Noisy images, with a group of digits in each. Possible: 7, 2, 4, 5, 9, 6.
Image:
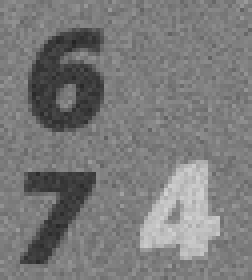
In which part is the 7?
bottom left
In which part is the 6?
top left
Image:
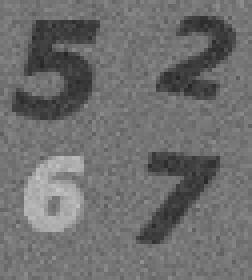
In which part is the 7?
bottom right
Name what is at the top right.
2
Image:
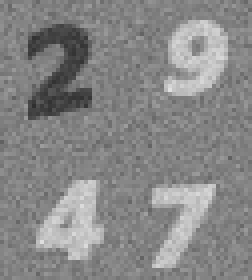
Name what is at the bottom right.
7
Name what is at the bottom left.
4
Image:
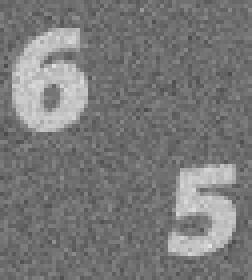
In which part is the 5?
bottom right
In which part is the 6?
top left
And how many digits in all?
2
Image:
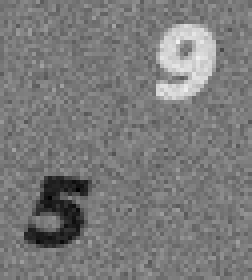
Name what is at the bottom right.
nothing
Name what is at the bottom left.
5
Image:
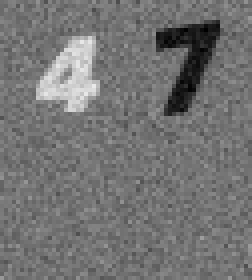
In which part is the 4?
top left
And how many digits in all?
2
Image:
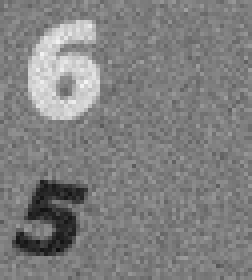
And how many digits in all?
2
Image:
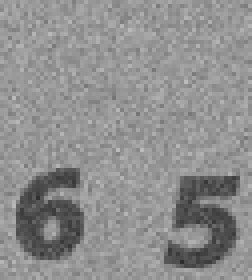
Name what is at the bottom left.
6
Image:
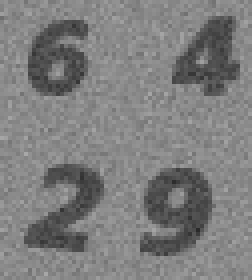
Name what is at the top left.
6
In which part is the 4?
top right
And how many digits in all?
4
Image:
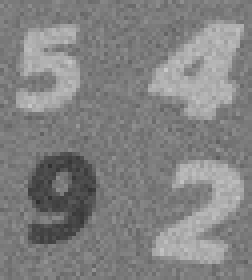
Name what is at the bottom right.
2
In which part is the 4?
top right
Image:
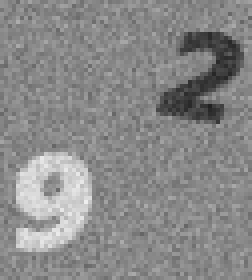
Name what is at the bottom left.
9
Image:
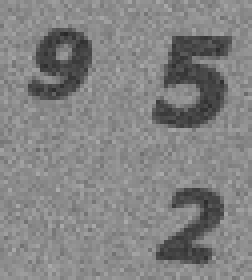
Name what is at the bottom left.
nothing
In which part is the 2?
bottom right
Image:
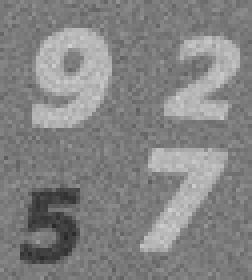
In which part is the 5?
bottom left
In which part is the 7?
bottom right
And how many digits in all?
4
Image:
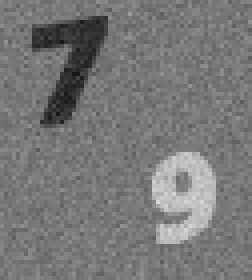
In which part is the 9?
bottom right
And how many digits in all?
2
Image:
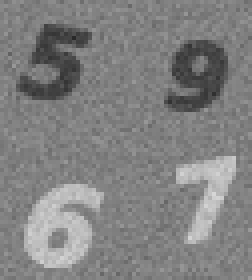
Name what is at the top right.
9
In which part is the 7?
bottom right
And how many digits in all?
4
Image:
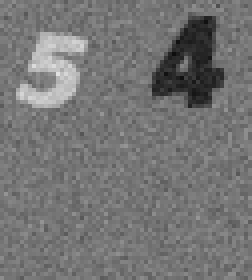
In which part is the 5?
top left
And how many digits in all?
2
